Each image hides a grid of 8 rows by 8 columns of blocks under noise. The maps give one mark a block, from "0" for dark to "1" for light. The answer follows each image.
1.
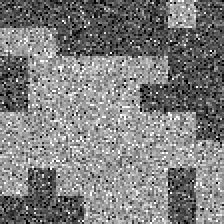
00000010
11000000
01111100
01111000
11111110
11111111
10111101
00011101
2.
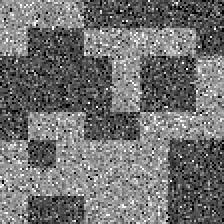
11100000
10011110
00001001
00001001
01100111
10111100
11111100
10011100
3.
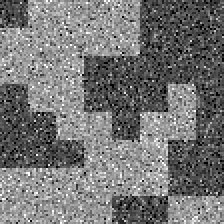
01111000
11111000
11100000
01100010
00110110
00011100
11111100
11110011
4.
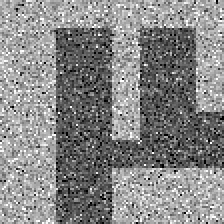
11111111
11001001
11001001
11001001
11001000
11000000
11001111
11001111
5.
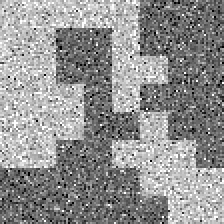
11111000
11001000
11001100
11101000
11100100
11001110
00000111
00000011
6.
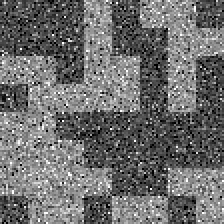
00010110
00010011
11011010
01111010
11000000
11100000
11110011
01101101
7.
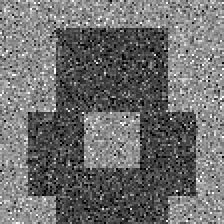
11111111
11000011
11000011
11000011
10011001
10011001
10000001
11000011
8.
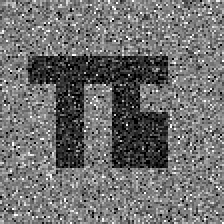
11111111
11111111
10000011
11010111
11010011
11010011
11111111
11111111
